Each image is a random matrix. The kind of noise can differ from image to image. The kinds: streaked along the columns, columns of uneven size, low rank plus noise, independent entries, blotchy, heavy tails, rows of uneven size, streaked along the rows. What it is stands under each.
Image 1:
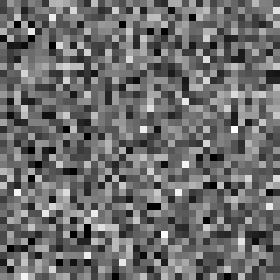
independent entries
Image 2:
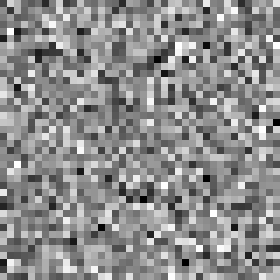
independent entries
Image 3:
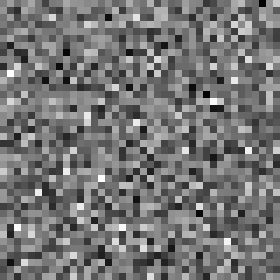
independent entries
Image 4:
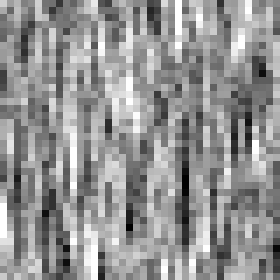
streaked along the columns
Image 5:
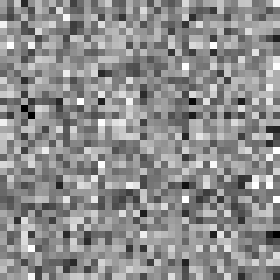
low rank plus noise
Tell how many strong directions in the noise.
three or four
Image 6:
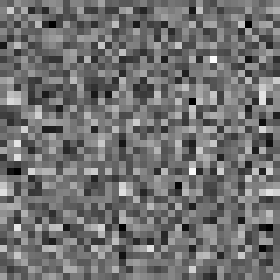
low rank plus noise
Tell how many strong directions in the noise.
three or four
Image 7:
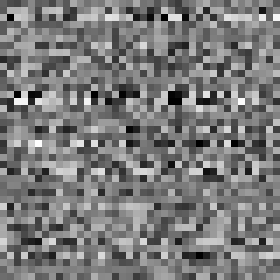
rows of uneven size
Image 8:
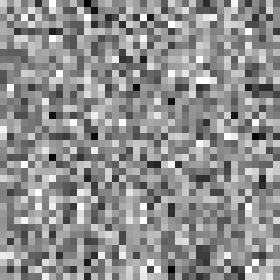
low rank plus noise
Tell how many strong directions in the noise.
five to eight
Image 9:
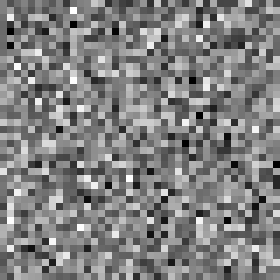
independent entries
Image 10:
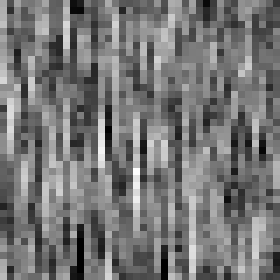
streaked along the columns
